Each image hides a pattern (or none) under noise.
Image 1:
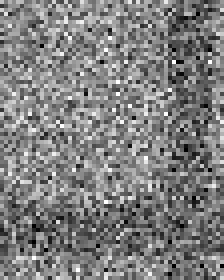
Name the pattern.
bands of rows crossing bands of columns
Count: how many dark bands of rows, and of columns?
1 and 1
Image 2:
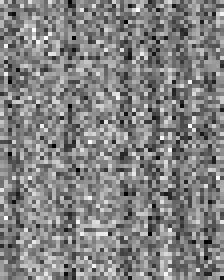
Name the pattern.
bands of columns
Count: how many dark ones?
6
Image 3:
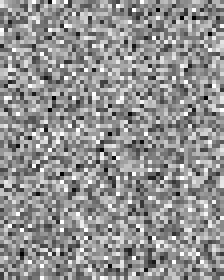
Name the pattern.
only noise
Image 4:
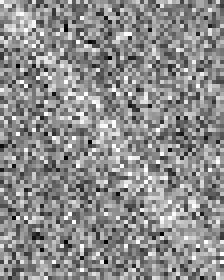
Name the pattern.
a diagonal band
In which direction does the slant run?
top left to bottom right
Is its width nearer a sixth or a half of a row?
a sixth
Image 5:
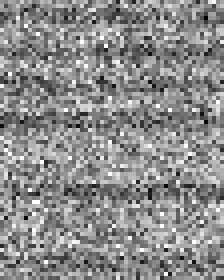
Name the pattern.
bands of rows
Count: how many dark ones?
6
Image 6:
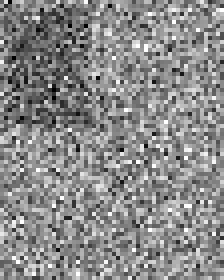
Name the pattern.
one block
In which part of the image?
top left
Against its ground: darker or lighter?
darker
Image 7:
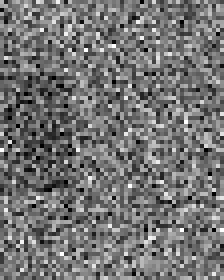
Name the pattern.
one block
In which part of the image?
middle left
